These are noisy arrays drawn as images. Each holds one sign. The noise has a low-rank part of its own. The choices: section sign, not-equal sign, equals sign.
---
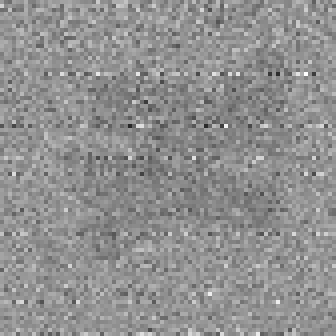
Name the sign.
not-equal sign
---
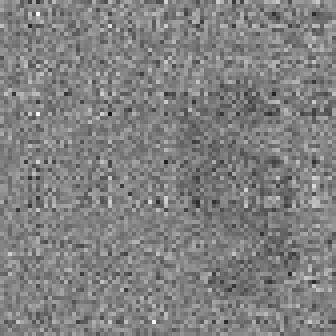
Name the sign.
section sign
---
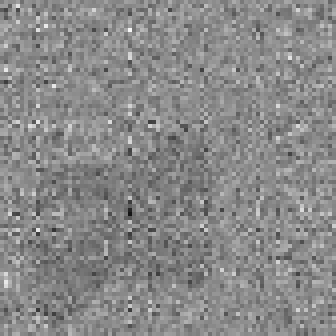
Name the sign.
not-equal sign
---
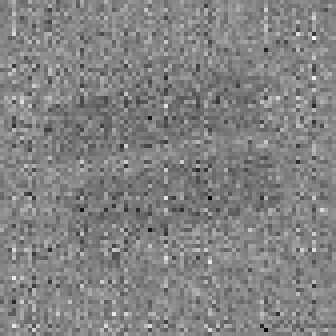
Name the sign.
equals sign
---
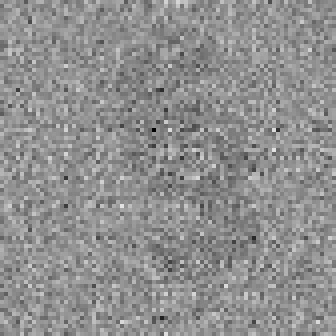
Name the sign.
section sign
